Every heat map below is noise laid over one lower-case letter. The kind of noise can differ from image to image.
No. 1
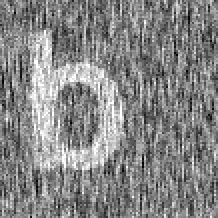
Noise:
streaked along the columns
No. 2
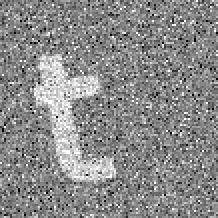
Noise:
heavy tails
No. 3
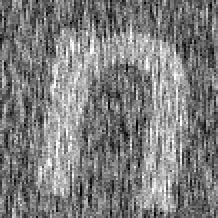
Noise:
streaked along the columns
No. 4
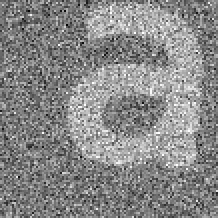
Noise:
independent entries
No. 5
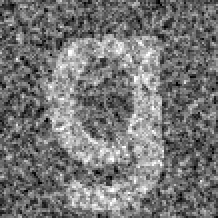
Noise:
blotchy
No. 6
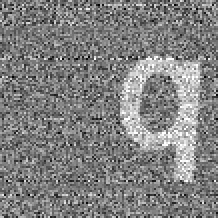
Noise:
rows of uneven size
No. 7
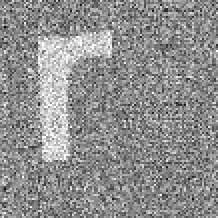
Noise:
low rank plus noise
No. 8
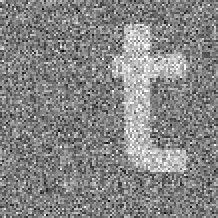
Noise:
low rank plus noise
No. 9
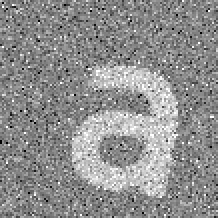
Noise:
heavy tails
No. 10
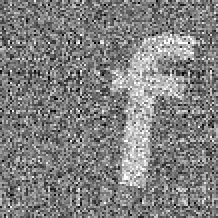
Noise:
low rank plus noise
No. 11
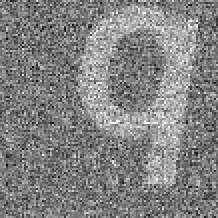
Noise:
low rank plus noise
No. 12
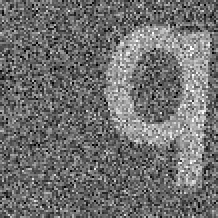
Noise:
independent entries
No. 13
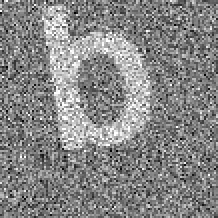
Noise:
low rank plus noise
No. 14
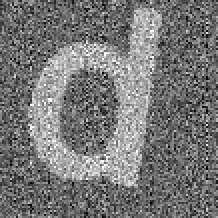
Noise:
columns of uneven size
